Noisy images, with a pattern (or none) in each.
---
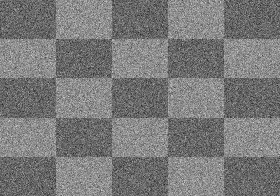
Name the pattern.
a checkerboard
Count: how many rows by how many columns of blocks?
5 by 5
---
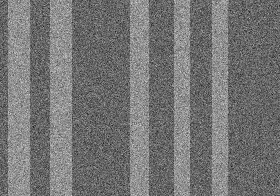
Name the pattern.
bands of columns
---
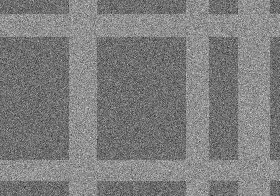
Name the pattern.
bands of rows crossing bands of columns
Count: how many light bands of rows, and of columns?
2 and 3
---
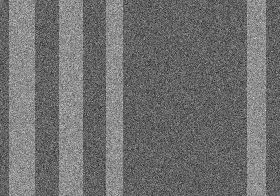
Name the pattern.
bands of columns
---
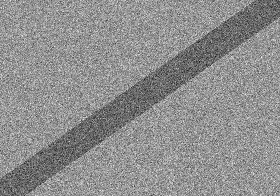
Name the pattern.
a diagonal band
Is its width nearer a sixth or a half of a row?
a sixth
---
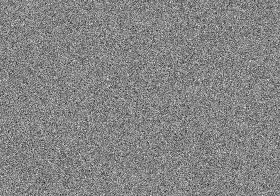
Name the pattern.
only noise
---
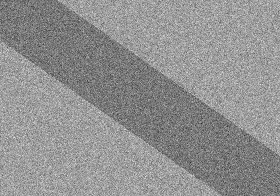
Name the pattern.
a diagonal band
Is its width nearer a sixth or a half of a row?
a half
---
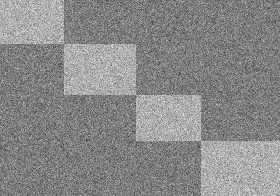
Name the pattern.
blocks along the diagonal
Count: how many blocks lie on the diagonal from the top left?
4
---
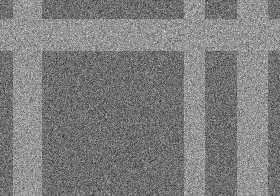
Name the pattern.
bands of rows crossing bands of columns
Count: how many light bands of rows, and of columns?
1 and 3
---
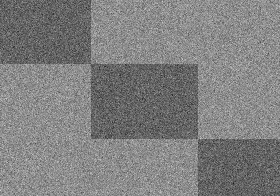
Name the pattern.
blocks along the diagonal
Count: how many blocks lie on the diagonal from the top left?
3
